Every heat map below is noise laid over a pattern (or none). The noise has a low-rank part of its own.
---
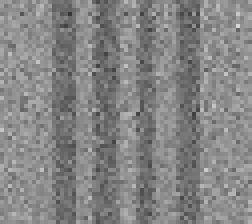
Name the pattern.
bands of columns
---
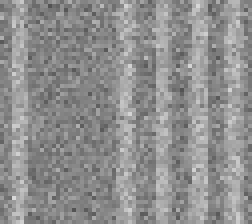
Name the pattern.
bands of columns
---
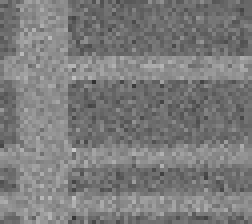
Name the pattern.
bands of rows crossing bands of columns
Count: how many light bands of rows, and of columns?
3 and 1
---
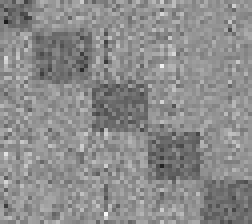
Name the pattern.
blocks along the diagonal
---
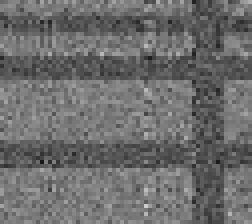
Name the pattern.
bands of rows crossing bands of columns
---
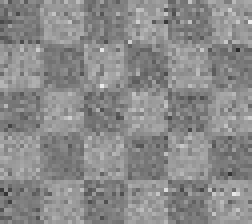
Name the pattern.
a checkerboard
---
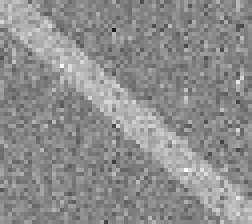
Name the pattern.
a diagonal band
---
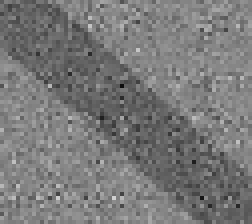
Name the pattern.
a diagonal band
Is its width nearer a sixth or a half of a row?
a half
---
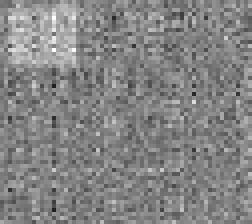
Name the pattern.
one block
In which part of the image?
top left
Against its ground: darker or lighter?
lighter
